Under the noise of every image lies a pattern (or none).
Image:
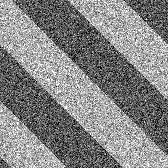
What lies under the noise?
diagonal stripes
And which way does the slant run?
top left to bottom right
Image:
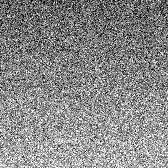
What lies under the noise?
a smooth slope
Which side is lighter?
bottom
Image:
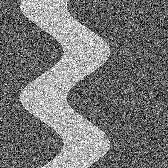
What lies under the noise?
a wavy band
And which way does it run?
top to bottom
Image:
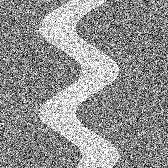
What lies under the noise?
a wavy band
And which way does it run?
top to bottom
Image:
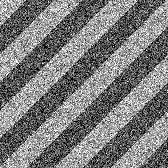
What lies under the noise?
diagonal stripes
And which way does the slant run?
bottom left to top right
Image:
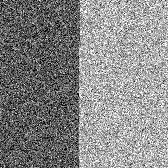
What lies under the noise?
a sharp edge
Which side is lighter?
right
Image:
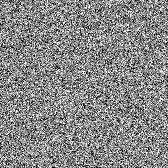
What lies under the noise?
only noise
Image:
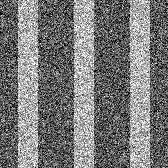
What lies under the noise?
vertical stripes
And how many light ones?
3
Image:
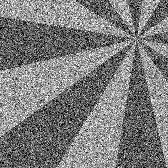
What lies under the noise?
spokes from one point
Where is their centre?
top right
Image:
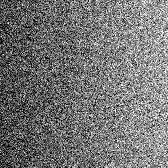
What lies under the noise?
a smooth slope
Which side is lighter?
right
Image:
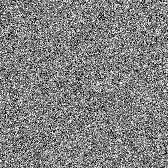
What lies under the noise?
only noise
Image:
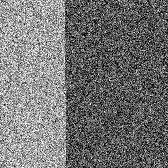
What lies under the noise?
a sharp edge
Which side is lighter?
left
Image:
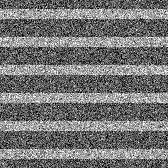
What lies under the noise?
horizontal stripes
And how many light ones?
6
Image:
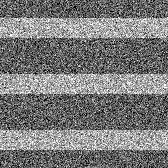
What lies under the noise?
horizontal stripes
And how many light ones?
3
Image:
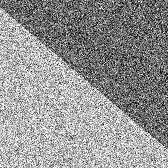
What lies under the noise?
a sharp edge
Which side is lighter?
bottom left
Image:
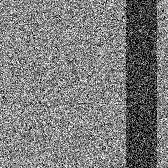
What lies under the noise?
one vertical stripe
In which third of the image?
right
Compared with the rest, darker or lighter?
darker
